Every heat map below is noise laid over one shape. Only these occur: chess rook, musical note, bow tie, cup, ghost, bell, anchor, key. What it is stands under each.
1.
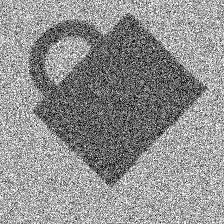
cup
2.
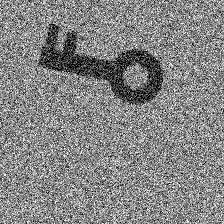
key
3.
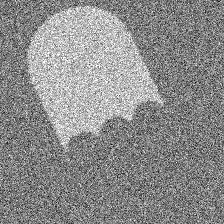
ghost
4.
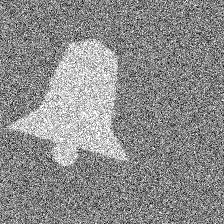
bell
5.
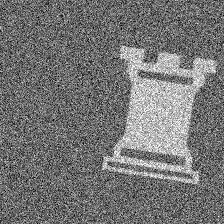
chess rook
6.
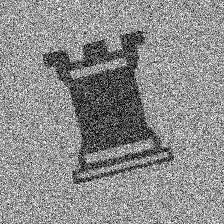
chess rook
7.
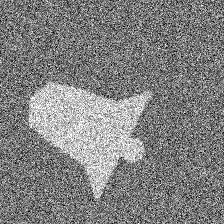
bell
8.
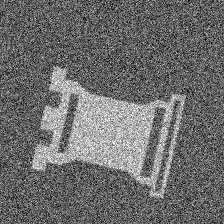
chess rook
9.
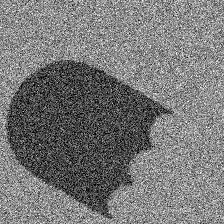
ghost
